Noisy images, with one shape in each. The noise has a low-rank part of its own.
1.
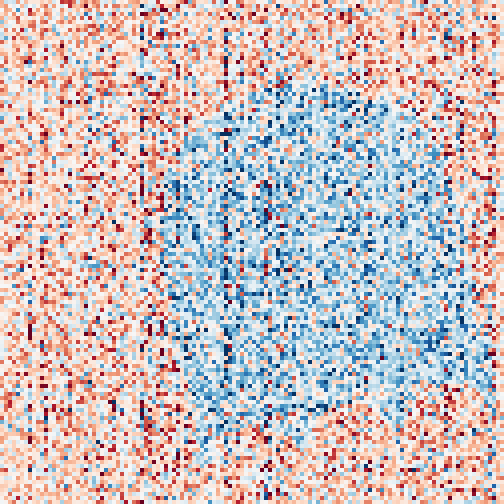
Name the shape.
ghost
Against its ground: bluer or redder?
bluer
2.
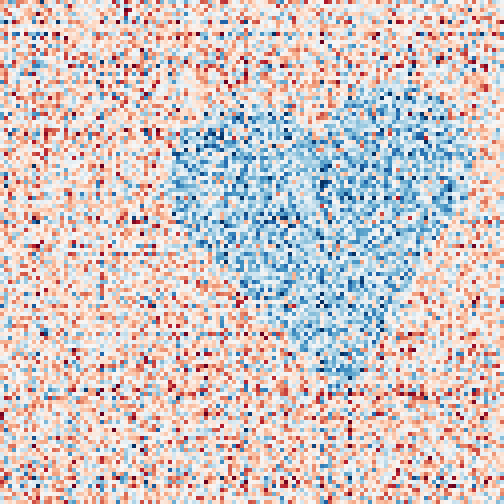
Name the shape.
heart
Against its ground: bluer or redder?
bluer
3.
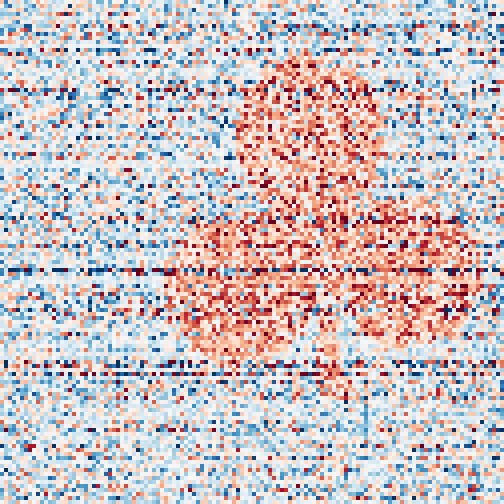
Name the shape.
club
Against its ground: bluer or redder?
redder
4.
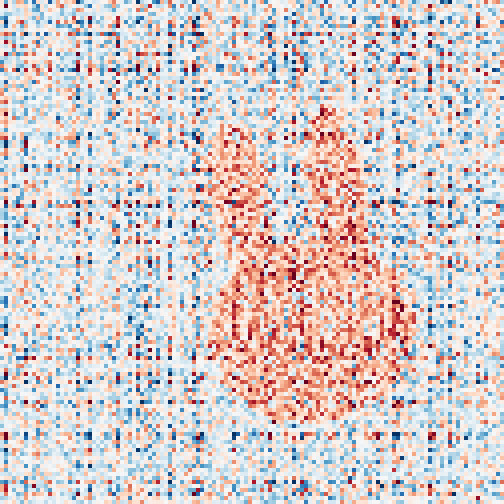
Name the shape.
rabbit's head
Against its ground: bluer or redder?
redder
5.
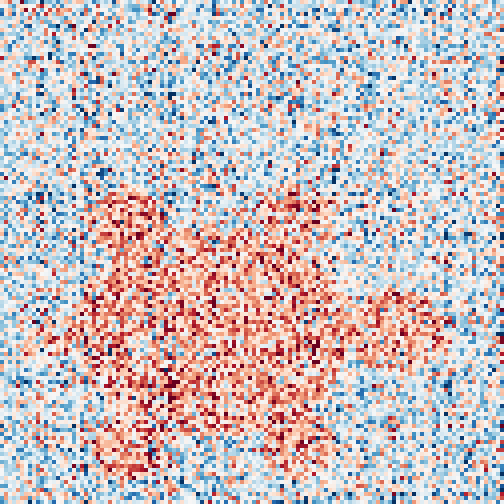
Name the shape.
turtle
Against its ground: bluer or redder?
redder
